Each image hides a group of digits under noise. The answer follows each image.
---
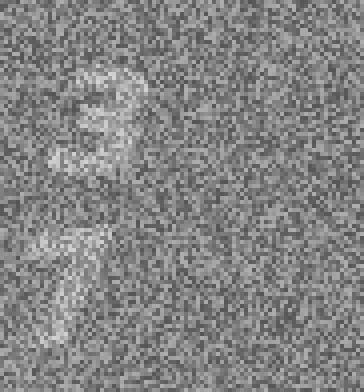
top left: 3; bottom left: 7
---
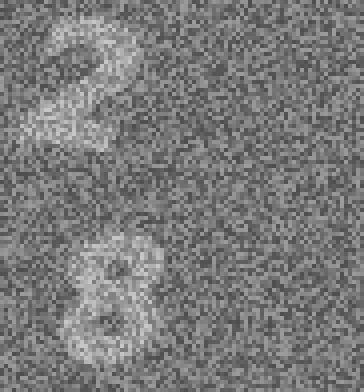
top left: 2; bottom left: 8
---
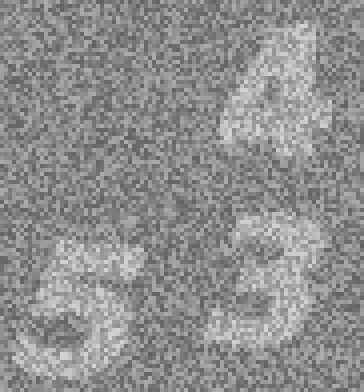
top right: 4; bottom left: 5; bottom right: 3
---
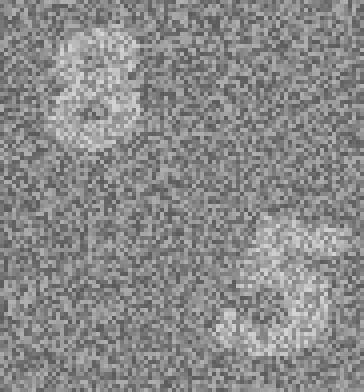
top left: 8; bottom right: 5
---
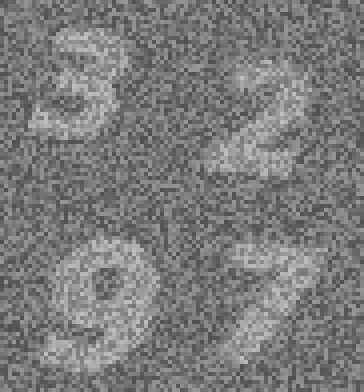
top left: 3; top right: 2; bottom left: 9; bottom right: 7
